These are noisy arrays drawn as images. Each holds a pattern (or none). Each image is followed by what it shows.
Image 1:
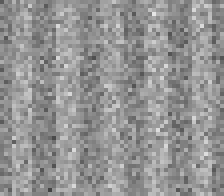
vertical stripes
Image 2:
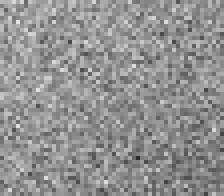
a smooth slope
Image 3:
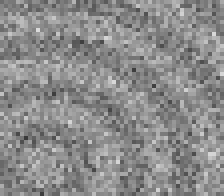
rings round one point
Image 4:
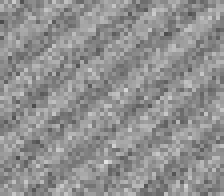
diagonal stripes
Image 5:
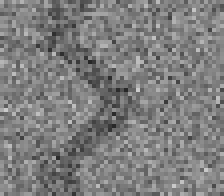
a wavy band
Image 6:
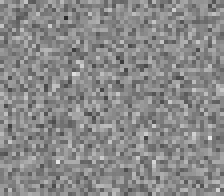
only noise
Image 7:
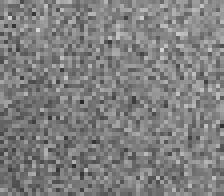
a smooth slope
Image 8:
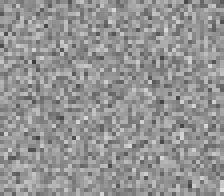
only noise
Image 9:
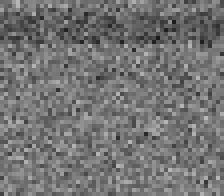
one horizontal stripe
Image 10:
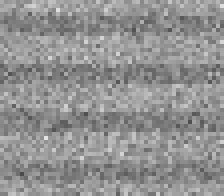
horizontal stripes
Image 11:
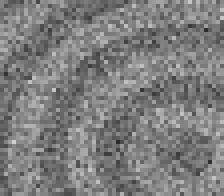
rings round one point
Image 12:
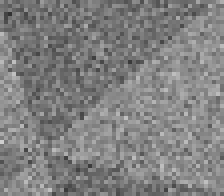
spokes from one point
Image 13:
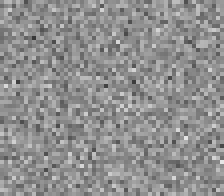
only noise
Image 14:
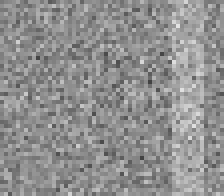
one vertical stripe
